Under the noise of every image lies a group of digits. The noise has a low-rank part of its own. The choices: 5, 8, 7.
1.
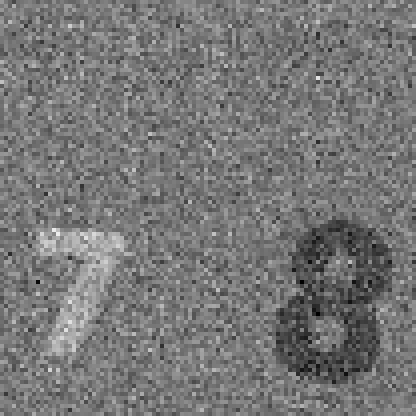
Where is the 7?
bottom left
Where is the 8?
bottom right
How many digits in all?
2
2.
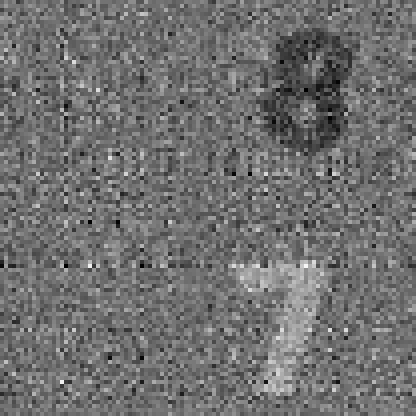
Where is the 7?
bottom right
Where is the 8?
top right
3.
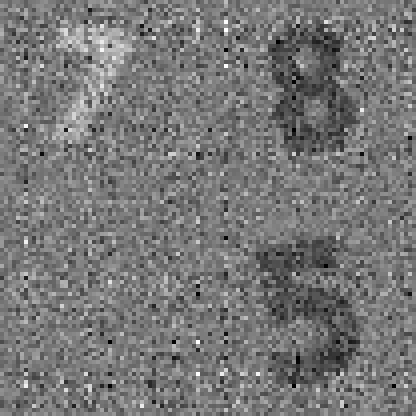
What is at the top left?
7
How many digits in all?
3
